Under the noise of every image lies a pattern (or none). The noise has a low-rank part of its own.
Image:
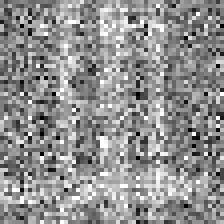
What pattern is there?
bands of rows crossing bands of columns
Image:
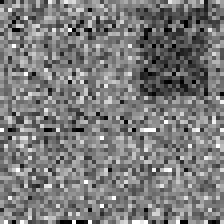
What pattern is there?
one block
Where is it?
top right
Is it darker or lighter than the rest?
darker
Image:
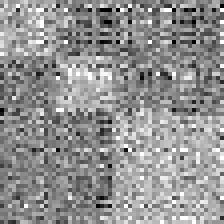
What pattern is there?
blocks along the diagonal
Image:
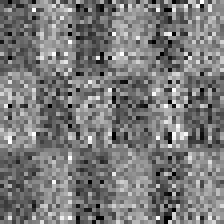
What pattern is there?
a checkerboard
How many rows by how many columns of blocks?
3 by 6
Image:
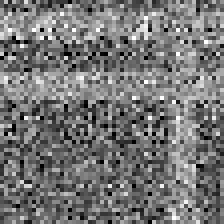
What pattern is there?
bands of rows crossing bands of columns
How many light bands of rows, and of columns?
2 and 1
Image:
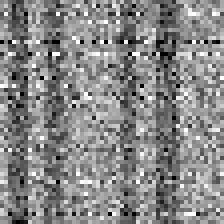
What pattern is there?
bands of columns
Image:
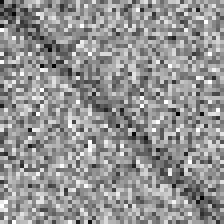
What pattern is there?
a diagonal band
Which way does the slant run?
top left to bottom right
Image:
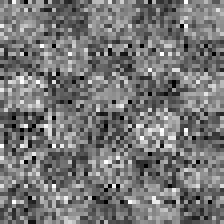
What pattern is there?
a checkerboard
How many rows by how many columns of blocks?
6 by 5
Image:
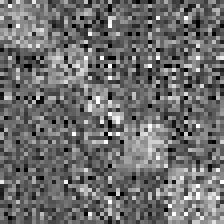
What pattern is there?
blocks along the diagonal
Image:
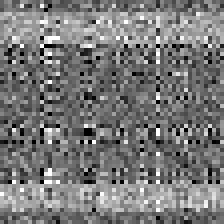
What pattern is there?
bands of rows
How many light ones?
2
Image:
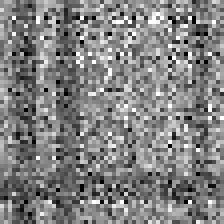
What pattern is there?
bands of rows crossing bands of columns
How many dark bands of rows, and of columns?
1 and 3
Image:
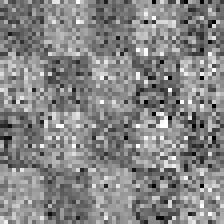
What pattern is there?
a checkerboard
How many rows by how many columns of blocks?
4 by 5
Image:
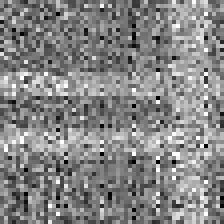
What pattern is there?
bands of rows crossing bands of columns
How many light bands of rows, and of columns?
2 and 1
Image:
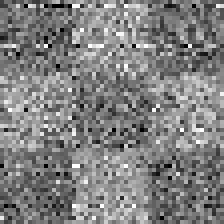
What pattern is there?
a checkerboard
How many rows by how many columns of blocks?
3 by 3
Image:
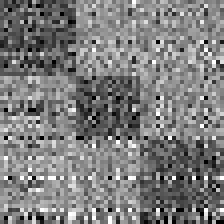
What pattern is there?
blocks along the diagonal
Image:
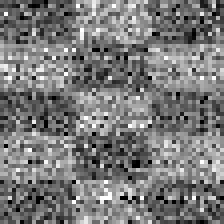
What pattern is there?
a checkerboard
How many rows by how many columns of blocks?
5 by 3
